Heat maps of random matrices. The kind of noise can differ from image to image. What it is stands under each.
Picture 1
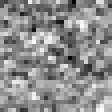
blotchy
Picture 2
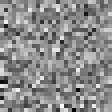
low rank plus noise
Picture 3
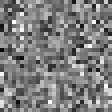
low rank plus noise
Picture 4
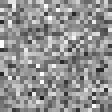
independent entries
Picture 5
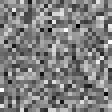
independent entries
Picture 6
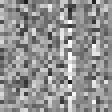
columns of uneven size
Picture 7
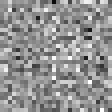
low rank plus noise
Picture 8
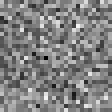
independent entries
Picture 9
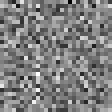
low rank plus noise
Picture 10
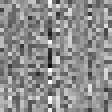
columns of uneven size
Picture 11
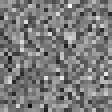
independent entries
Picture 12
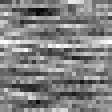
streaked along the rows
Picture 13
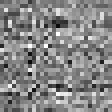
low rank plus noise
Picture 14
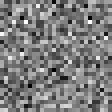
independent entries
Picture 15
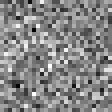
independent entries
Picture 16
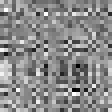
low rank plus noise
